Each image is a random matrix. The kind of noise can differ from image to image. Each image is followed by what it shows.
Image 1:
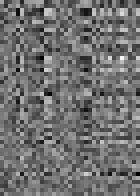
low rank plus noise
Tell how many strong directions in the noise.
one
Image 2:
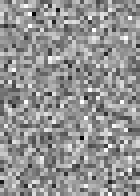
independent entries
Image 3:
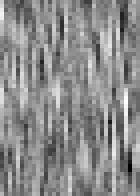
streaked along the columns
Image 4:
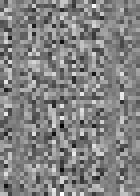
columns of uneven size
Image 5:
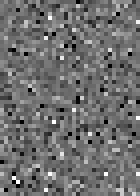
heavy tails
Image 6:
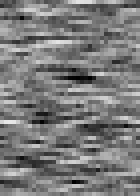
streaked along the rows
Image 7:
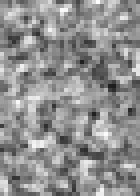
blotchy
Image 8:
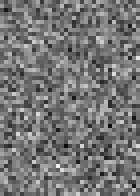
independent entries
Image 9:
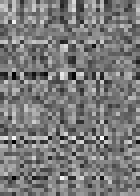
low rank plus noise
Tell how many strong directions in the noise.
one
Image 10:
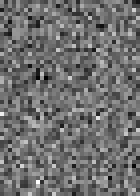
low rank plus noise
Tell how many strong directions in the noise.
five to eight
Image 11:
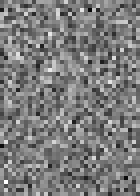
independent entries
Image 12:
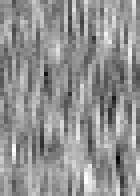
streaked along the columns
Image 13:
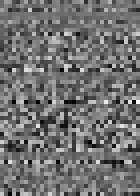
rows of uneven size
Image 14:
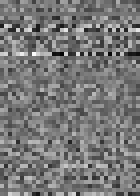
rows of uneven size
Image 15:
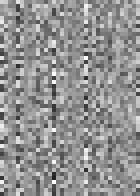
columns of uneven size
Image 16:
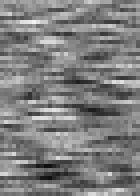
streaked along the rows
